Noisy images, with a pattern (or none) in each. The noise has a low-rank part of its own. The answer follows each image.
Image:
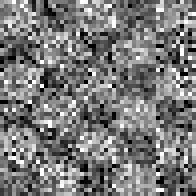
a checkerboard
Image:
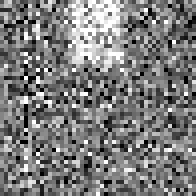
one block
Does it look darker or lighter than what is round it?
lighter
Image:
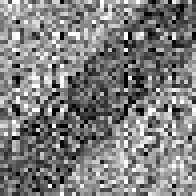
a diagonal band
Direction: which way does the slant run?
bottom left to top right
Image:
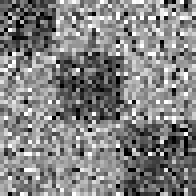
blocks along the diagonal
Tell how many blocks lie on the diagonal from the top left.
3
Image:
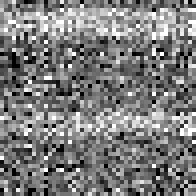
bands of rows
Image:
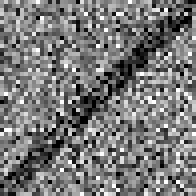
a diagonal band
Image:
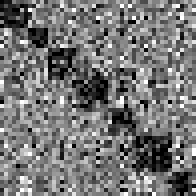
blocks along the diagonal
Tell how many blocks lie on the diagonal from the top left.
7
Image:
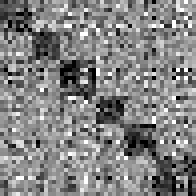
blocks along the diagonal
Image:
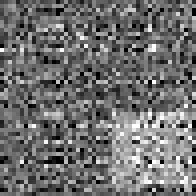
one block
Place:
bottom right
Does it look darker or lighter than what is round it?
lighter
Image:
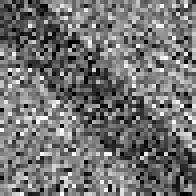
a diagonal band
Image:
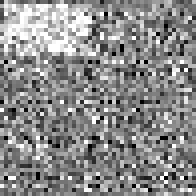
one block
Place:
top left
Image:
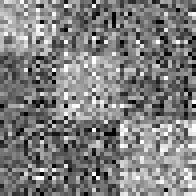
blocks along the diagonal
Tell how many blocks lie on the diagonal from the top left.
3
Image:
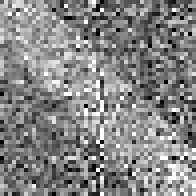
a diagonal band
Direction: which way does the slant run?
top left to bottom right
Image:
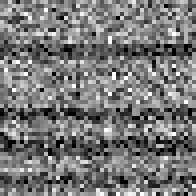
bands of rows
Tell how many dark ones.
4
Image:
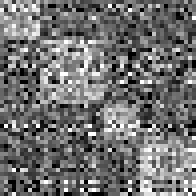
blocks along the diagonal
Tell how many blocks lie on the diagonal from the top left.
4
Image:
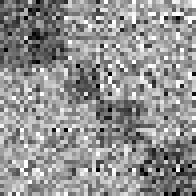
blocks along the diagonal
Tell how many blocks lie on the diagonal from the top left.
4
